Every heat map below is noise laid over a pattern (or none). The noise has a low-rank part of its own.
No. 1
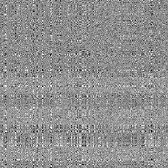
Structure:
bands of rows
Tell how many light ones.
3
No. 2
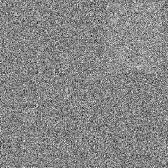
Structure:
one block
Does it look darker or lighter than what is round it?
lighter
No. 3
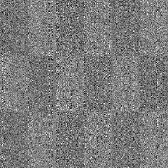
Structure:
a checkerboard
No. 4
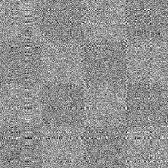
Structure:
a checkerboard
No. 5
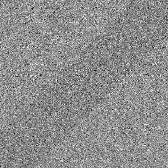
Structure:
a diagonal band
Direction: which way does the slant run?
bottom left to top right
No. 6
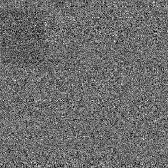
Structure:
one block
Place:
top left
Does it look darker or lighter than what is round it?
darker
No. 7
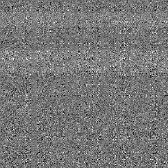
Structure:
bands of rows
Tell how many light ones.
2
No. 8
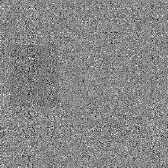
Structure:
one block
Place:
middle left
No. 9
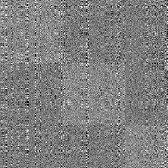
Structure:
blocks along the diagonal
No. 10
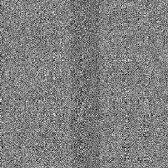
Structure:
one band of columns
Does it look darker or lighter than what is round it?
darker
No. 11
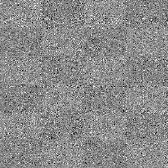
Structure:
a checkerboard
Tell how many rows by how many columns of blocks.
6 by 4
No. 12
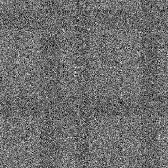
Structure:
bands of rows crossing bands of columns
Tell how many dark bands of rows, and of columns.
2 and 3
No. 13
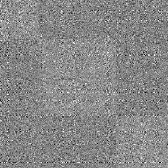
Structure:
blocks along the diagonal
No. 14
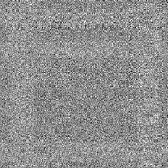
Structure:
bands of rows crossing bands of columns
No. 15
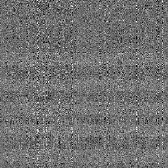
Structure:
bands of rows
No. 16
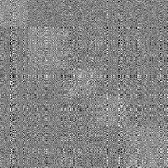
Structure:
blocks along the diagonal
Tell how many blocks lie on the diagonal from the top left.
5
